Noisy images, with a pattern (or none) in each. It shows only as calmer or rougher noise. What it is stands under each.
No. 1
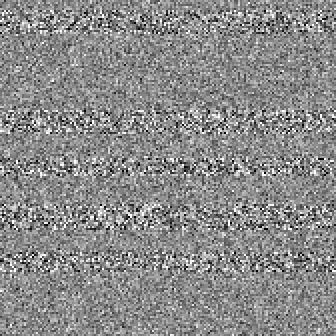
bands of rows
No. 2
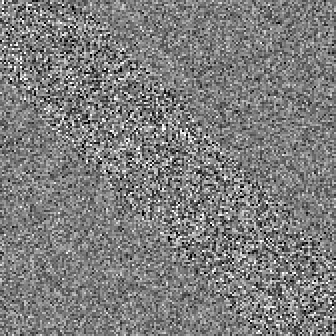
a diagonal band
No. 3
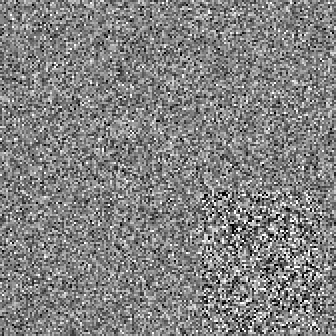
one block
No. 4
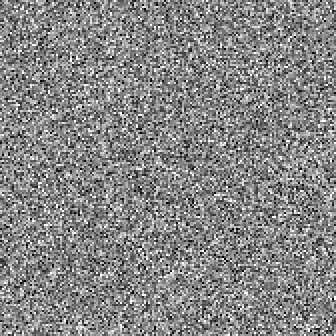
only noise
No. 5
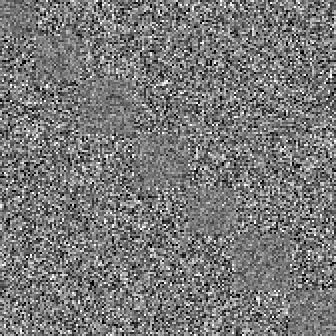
blocks along the diagonal
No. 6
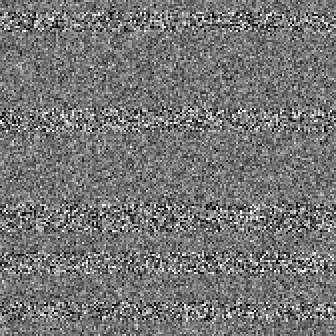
bands of rows
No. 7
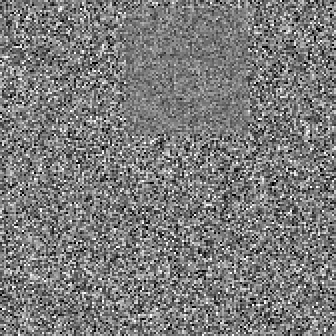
one block
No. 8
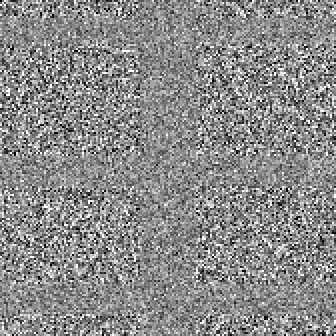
bands of rows crossing bands of columns
